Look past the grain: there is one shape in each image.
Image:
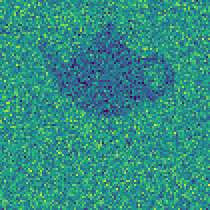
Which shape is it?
teapot
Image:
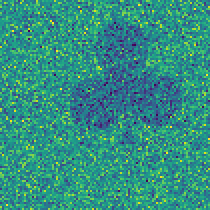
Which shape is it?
club
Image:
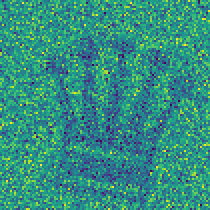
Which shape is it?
chess queen
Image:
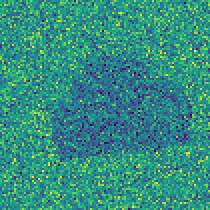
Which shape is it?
cloud
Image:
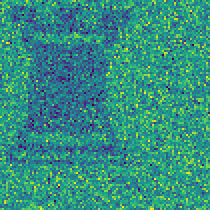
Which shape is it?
chess rook
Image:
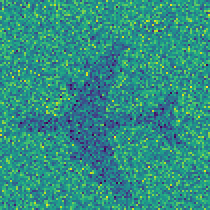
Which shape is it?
airplane
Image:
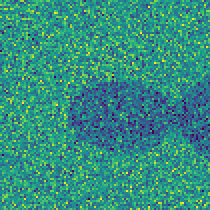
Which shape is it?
fish
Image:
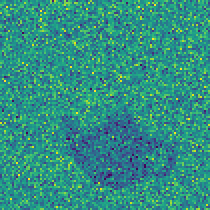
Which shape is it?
teapot
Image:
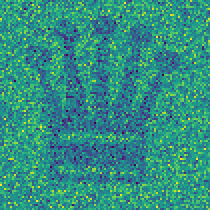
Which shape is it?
chess queen
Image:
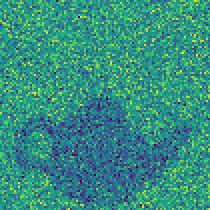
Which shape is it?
teapot
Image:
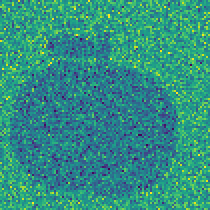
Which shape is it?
apple
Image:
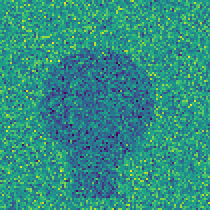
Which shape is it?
light bulb
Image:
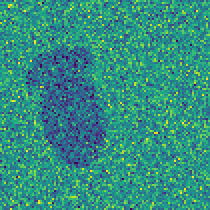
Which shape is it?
footprint
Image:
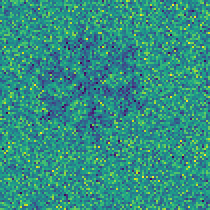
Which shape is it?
snowflake
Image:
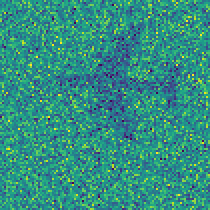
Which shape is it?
airplane
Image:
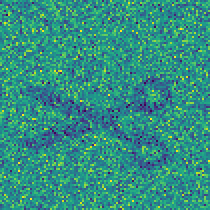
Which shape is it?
pair of scissors
